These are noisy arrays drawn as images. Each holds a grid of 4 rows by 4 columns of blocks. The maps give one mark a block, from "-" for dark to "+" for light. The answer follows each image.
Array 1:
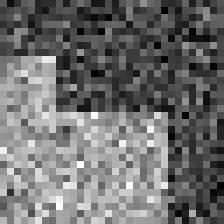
----
+---
+++-
+++-
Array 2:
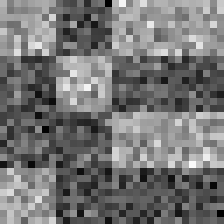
+-++
-+--
--++
+---
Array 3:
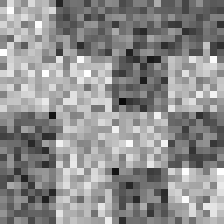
+---
++-+
-++-
-+-+
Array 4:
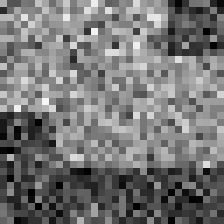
+++-
++++
-+++
----
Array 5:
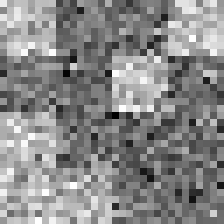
+--+
--+-
+---
++--
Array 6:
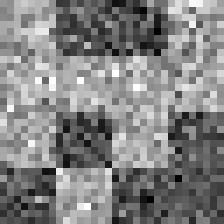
+--+
++++
+-+-
-+--
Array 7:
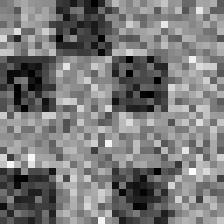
+-++
-+-+
++++
-+-+
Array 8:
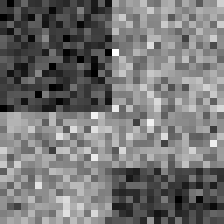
--++
--++
++++
++--
